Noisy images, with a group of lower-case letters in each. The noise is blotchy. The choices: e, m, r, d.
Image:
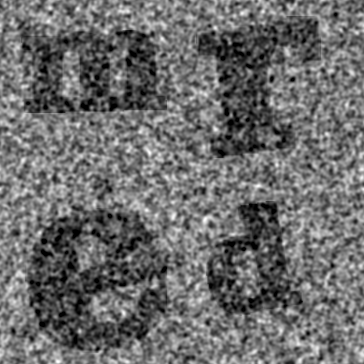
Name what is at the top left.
m
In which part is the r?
top right
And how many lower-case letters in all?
4
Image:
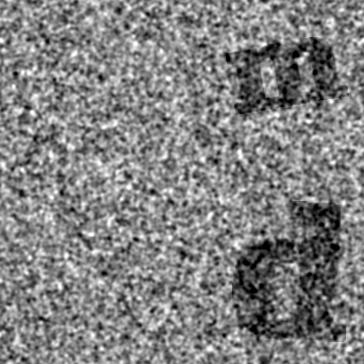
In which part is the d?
bottom right
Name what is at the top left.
nothing
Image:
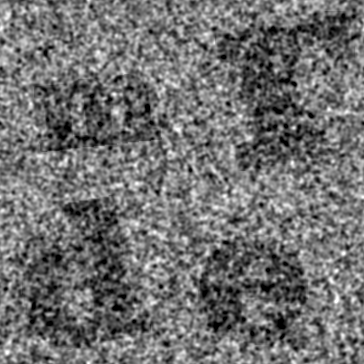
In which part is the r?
top right
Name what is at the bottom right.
e
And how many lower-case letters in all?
4
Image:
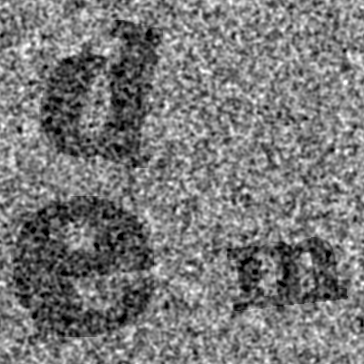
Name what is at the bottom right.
m
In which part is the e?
bottom left
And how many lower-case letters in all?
3
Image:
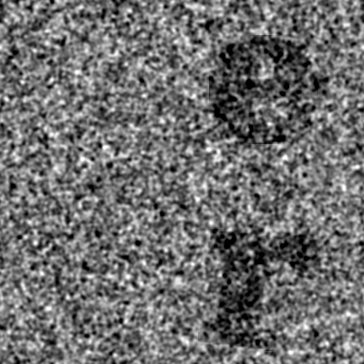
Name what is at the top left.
nothing
